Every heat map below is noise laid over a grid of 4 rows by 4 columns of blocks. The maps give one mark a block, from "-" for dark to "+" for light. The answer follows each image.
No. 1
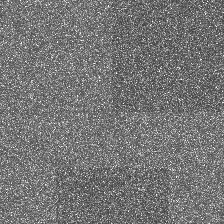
+ + - -
+ + - -
+ + + +
+ - - +
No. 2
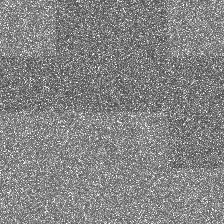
+ - - +
- - - -
+ + + -
+ + + +
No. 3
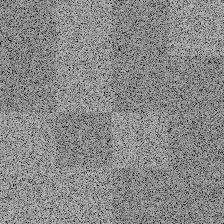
- + - +
- + - -
+ - + -
+ + - -
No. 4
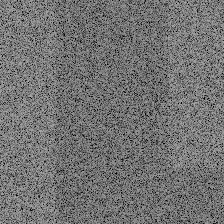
+ - - +
+ - - +
+ - - +
+ - - -
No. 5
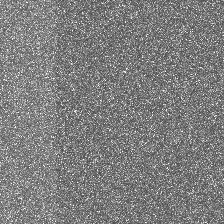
+ - - -
+ - - -
+ - - -
+ - - -
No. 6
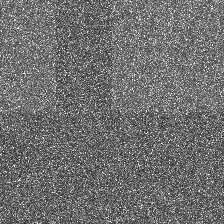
+ - + +
+ - + +
- - - -
- - - -
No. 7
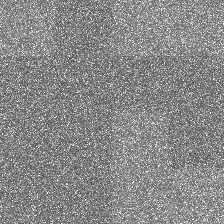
+ - + +
- - - -
- - + -
- - + +
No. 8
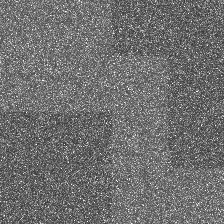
+ + - -
+ + + -
- - + -
- - + +
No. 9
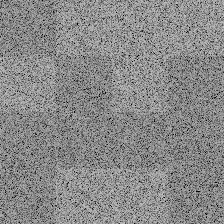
- + + +
+ - + -
- - - -
- + + -
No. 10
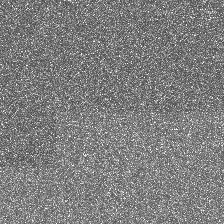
- - - -
- - - -
- + + +
+ + + +
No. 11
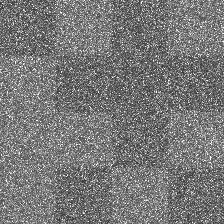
- + - +
+ - - -
+ + - +
+ - + -
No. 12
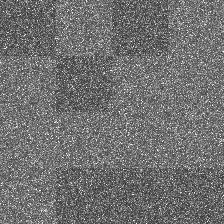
- + - +
+ - + +
+ + + +
+ - - -
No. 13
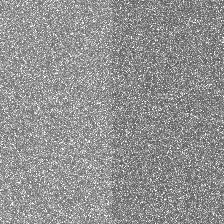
+ + - -
+ + - -
+ + - -
+ + - -
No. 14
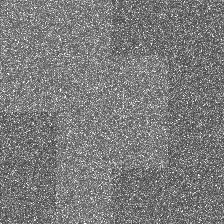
+ + - -
+ + + -
- + + -
- + - -
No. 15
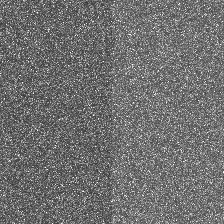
- - + +
- - + +
- - + +
- - + +
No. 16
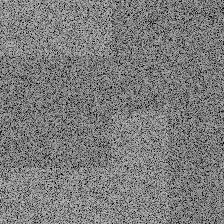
+ + - -
- - - -
- - + -
+ + + -
